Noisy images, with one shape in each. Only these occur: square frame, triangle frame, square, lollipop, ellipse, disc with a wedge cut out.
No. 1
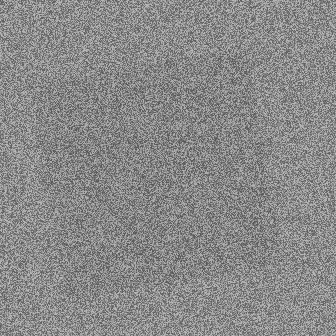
square
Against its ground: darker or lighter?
darker
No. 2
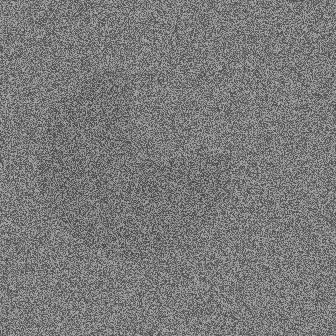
disc with a wedge cut out
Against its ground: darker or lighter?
darker
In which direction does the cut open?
up and right
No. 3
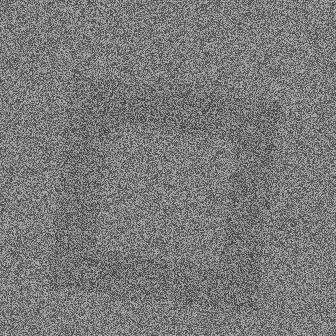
square frame
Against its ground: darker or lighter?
darker
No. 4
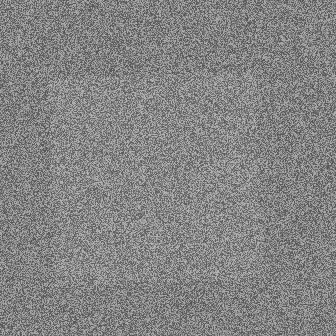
square
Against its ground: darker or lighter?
lighter
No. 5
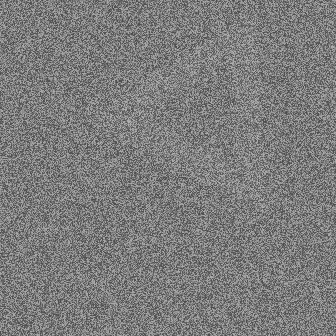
triangle frame
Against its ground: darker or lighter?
lighter
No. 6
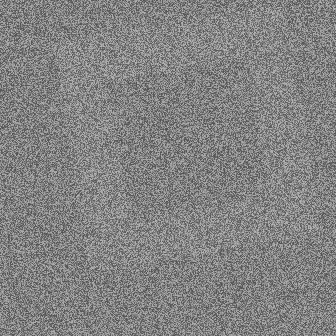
square frame
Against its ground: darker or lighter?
lighter
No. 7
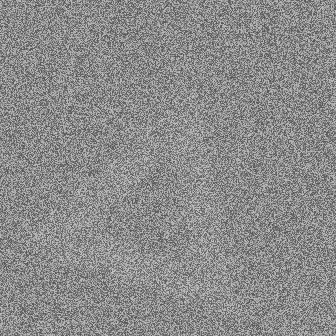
triangle frame
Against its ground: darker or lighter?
lighter
